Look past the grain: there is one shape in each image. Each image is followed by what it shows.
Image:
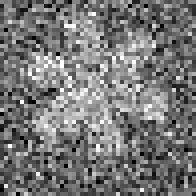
asterisk
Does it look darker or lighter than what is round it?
lighter
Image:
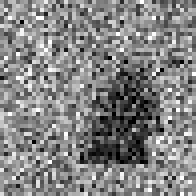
chess knight
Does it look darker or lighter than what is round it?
darker
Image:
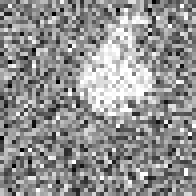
pear
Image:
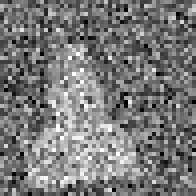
chess pawn
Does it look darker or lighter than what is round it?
lighter
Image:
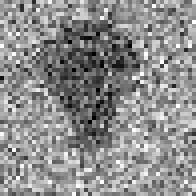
light bulb
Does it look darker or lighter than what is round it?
darker
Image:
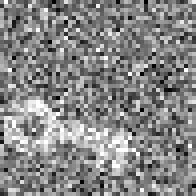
key
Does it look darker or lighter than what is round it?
lighter
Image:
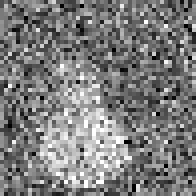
pear
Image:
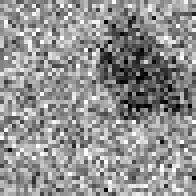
chess knight
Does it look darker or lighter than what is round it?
darker
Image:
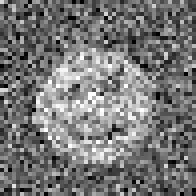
smiling face
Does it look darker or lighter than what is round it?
lighter
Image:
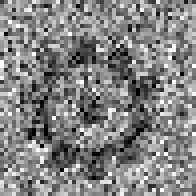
gear
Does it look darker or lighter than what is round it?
darker
